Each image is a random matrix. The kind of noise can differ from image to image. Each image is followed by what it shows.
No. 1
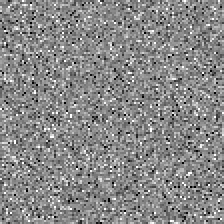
heavy tails
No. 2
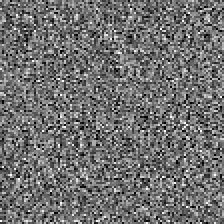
low rank plus noise
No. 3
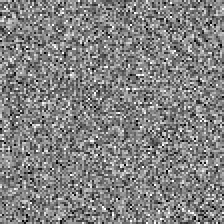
independent entries
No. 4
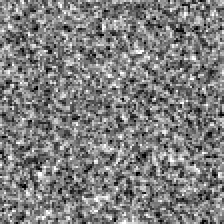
blotchy
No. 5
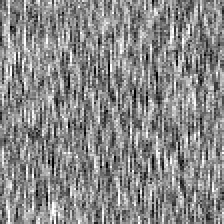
streaked along the columns
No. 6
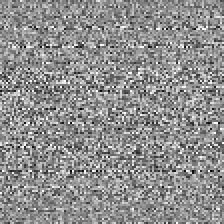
rows of uneven size
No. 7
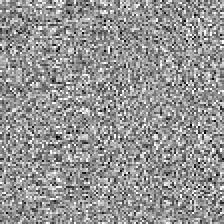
low rank plus noise
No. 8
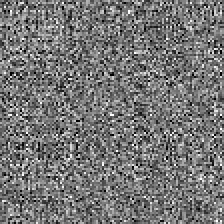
low rank plus noise
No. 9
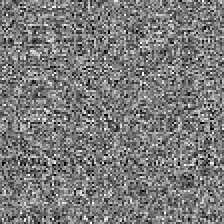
low rank plus noise
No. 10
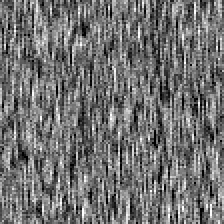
streaked along the columns
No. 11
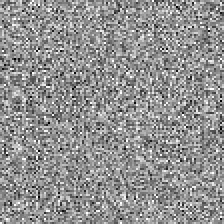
low rank plus noise
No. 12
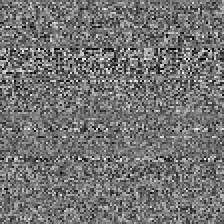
rows of uneven size
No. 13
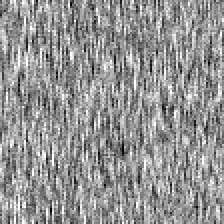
streaked along the columns
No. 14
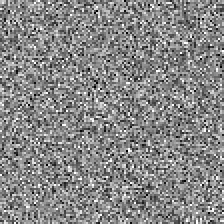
independent entries
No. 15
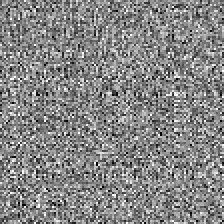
low rank plus noise
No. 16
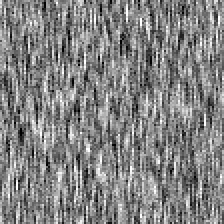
streaked along the columns
